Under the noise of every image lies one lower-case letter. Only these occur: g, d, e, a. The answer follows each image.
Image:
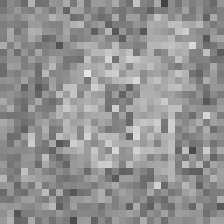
d
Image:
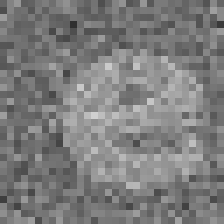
e
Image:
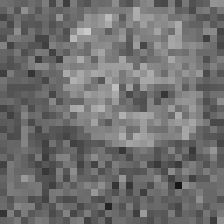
e
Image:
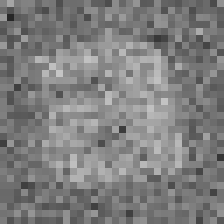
a
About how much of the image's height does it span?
two thirds
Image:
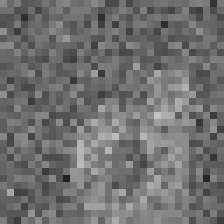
d
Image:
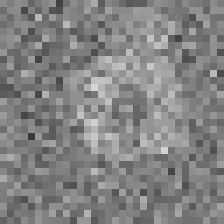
d
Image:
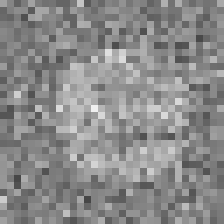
e
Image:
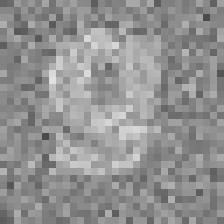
g
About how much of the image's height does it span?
two thirds
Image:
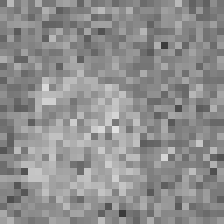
a
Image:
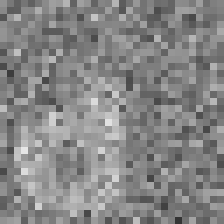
d
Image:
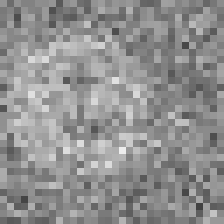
e
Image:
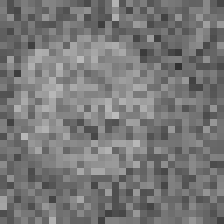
e
